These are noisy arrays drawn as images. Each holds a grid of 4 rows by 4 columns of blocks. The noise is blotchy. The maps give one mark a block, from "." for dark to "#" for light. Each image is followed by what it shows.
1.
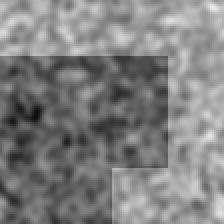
####
...#
...#
..##
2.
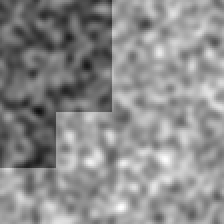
..##
..##
.###
####
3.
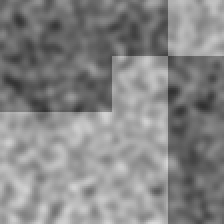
...#
..#.
###.
###.
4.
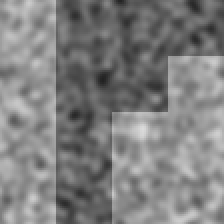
#...
#..#
#.##
#.##
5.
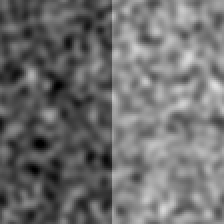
..##
..##
..##
..##
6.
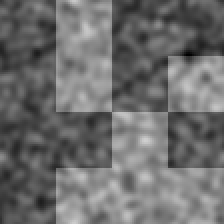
.#..
.#.#
..#.
.###
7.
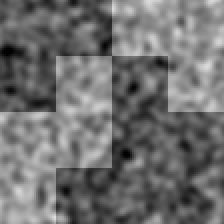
..##
.#.#
##..
#...
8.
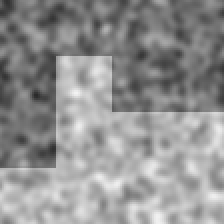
....
.#..
.###
####
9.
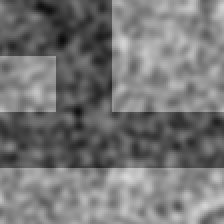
..##
#.##
....
####
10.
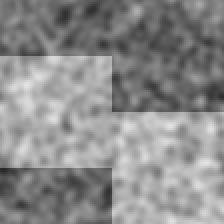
....
##..
####
..##
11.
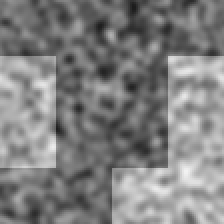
....
#..#
#..#
..##
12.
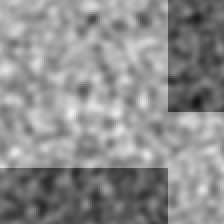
###.
###.
####
...#
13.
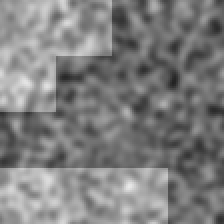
##..
#...
....
###.
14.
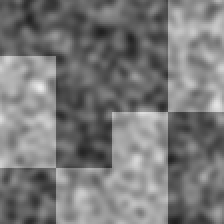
...#
#..#
#.#.
.##.
